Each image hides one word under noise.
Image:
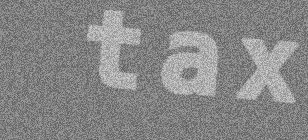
tax
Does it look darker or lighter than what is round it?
lighter
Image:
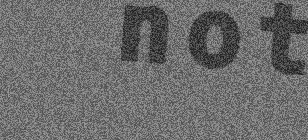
not
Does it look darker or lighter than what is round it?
darker
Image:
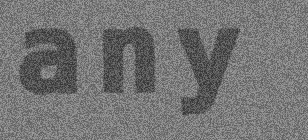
any
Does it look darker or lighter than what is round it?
darker
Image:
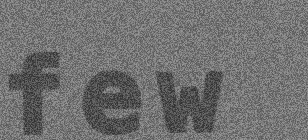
few
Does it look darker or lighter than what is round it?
darker
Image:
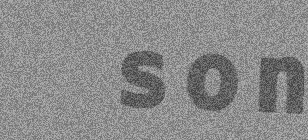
son
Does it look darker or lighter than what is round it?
darker
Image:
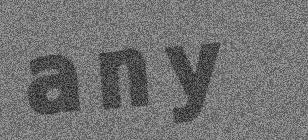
any
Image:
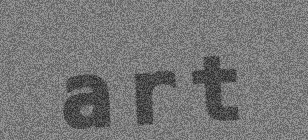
art
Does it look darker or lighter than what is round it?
darker
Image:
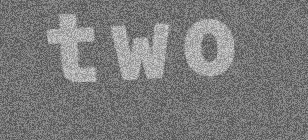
two
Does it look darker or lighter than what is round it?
lighter
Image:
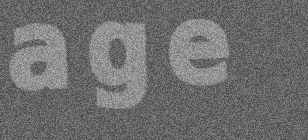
age
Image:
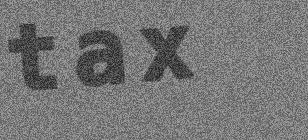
tax
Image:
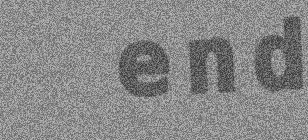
end
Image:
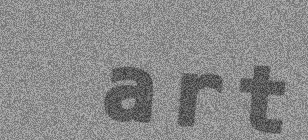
art
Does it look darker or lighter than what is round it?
darker
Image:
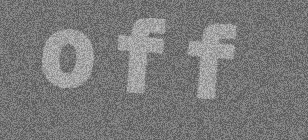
off
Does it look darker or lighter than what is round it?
lighter
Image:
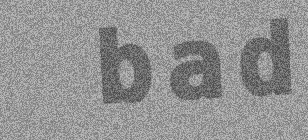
bad
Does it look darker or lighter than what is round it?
darker
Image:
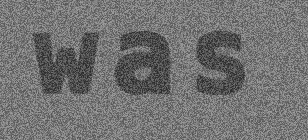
was
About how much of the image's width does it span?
two thirds
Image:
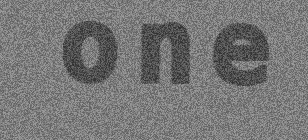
one
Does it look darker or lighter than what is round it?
darker
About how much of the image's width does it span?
two thirds
